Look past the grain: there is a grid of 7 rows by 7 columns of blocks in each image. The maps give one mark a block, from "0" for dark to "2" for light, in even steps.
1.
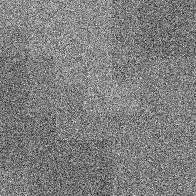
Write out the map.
2222100
1222100
0122111
0112211
0011111
0000111
1000111
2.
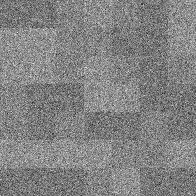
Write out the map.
0012102
2211002
2212101
1002200
1010010
2222112
0001200
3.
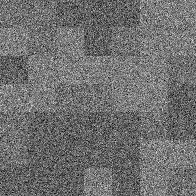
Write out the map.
1100022
2120122
0222221
2211220
1000010
1000022
0002021
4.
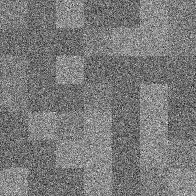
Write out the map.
1020021
0001221
1020000
1001020
0212020
0022021
2002012
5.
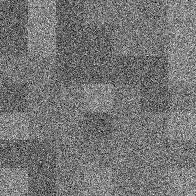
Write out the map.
0201112
0200112
1100002
0112101
2110112
0011111
2012112
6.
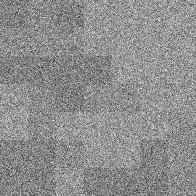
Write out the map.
0102222
1112222
0000222
2101122
2122221
0012201
0020001
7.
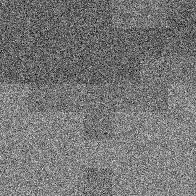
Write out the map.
0000110
0000000
0000011
2111112
2221222
2222222
2221222
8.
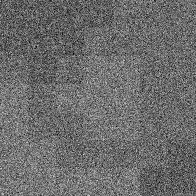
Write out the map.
0000111
0001111
1012211
2122211
2112211
2211110
2222200
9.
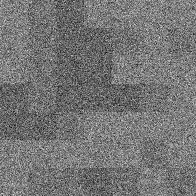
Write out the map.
2102222
2100121
2100222
0100012
0012222
2222212
2110121
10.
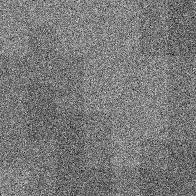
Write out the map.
2222210
2122210
1112221
1012221
1001221
1101210
2100100
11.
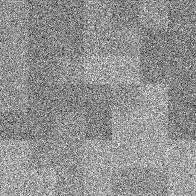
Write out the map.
1001010
1001100
1012200
1000120
0010220
2112222
2212112
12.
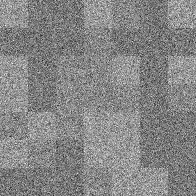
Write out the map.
2002102
0001000
2011202
2011101
1212200
2102200
0001220
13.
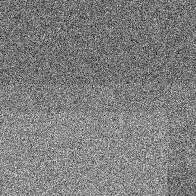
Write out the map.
0000000
0000000
0000000
1111111
2222221
2222221
2222220
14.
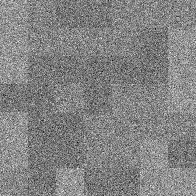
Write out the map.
2100111
2111102
2000002
0010112
2001111
2001120
1020022
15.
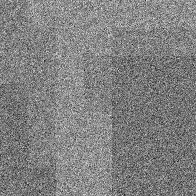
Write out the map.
1222222
1122111
1121000
0121000
0122000
0122000
0022000
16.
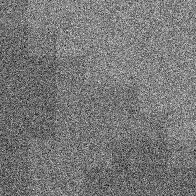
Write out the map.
1222222
0122222
0012222
0011122
0011112
0111001
0110000
